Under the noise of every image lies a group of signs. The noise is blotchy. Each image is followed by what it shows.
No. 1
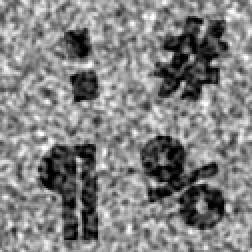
top left: colon; top right: hash sign; bottom left: pilcrow; bottom right: percent sign
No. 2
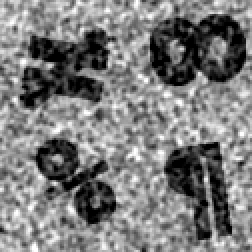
top left: not-equal sign; top right: infinity sign; bottom left: percent sign; bottom right: pilcrow
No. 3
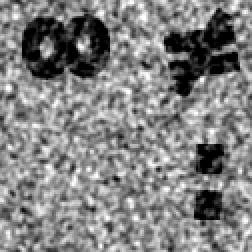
top left: infinity sign; top right: not-equal sign; bottom right: colon
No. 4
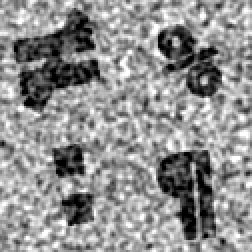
top left: not-equal sign; top right: percent sign; bottom left: colon; bottom right: pilcrow
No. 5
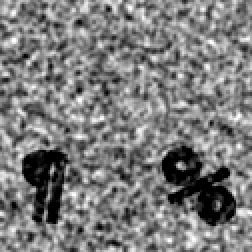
bottom left: pilcrow; bottom right: percent sign
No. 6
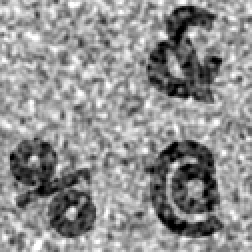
top right: ampersand; bottom left: percent sign; bottom right: at sign
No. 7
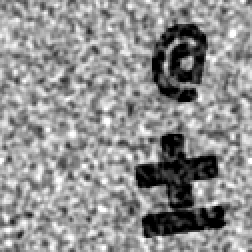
top right: at sign; bottom right: plus-minus sign
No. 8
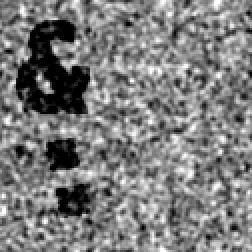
top left: ampersand; bottom left: colon
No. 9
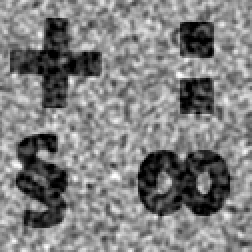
top left: plus sign; top right: colon; bottom left: section sign; bottom right: infinity sign
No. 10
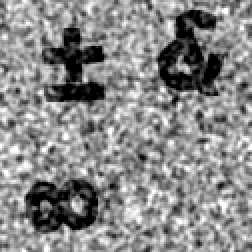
top left: plus-minus sign; top right: ampersand; bottom left: infinity sign
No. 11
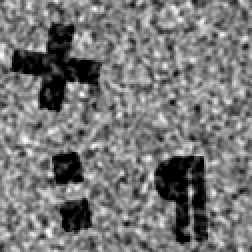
top left: plus sign; bottom left: colon; bottom right: pilcrow
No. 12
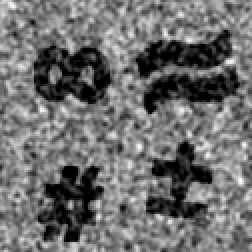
top left: infinity sign; top right: approximately sign; bottom left: hash sign; bottom right: plus-minus sign
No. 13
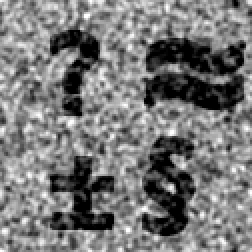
top left: question mark; top right: approximately sign; bottom left: plus-minus sign; bottom right: section sign
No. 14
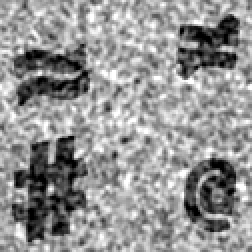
top left: approximately sign; top right: not-equal sign; bottom left: hash sign; bottom right: at sign
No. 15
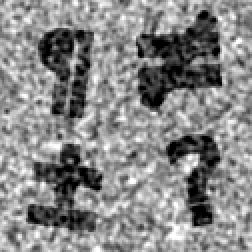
top left: pilcrow; top right: not-equal sign; bottom left: plus-minus sign; bottom right: question mark
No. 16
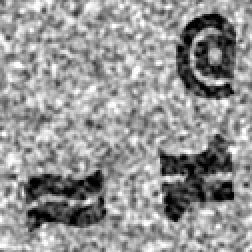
top right: at sign; bottom left: approximately sign; bottom right: not-equal sign
